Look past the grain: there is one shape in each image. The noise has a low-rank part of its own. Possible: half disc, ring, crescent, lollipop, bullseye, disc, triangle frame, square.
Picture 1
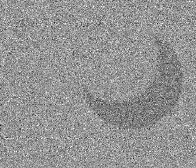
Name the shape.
crescent
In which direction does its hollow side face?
up and left
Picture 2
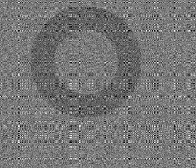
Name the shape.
ring
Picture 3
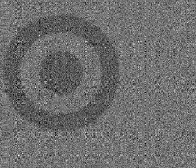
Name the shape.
bullseye
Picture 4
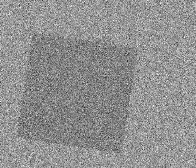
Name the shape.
square
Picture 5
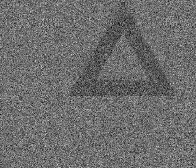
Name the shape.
triangle frame
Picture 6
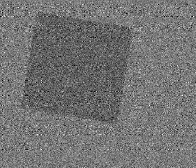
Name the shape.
square
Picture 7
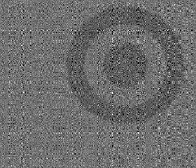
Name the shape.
bullseye
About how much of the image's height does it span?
two thirds
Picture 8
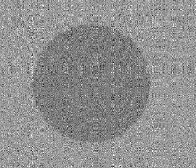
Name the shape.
disc
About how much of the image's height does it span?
two thirds
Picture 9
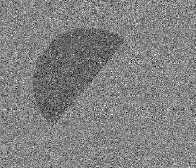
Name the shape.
half disc
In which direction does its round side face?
up and left
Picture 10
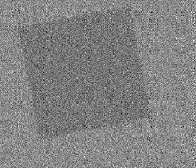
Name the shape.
square
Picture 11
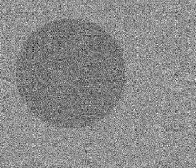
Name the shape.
disc
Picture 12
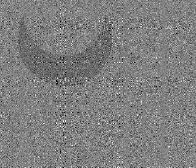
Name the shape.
crescent
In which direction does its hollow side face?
up
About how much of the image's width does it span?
half
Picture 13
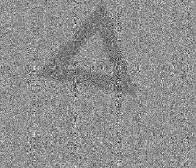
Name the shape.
triangle frame
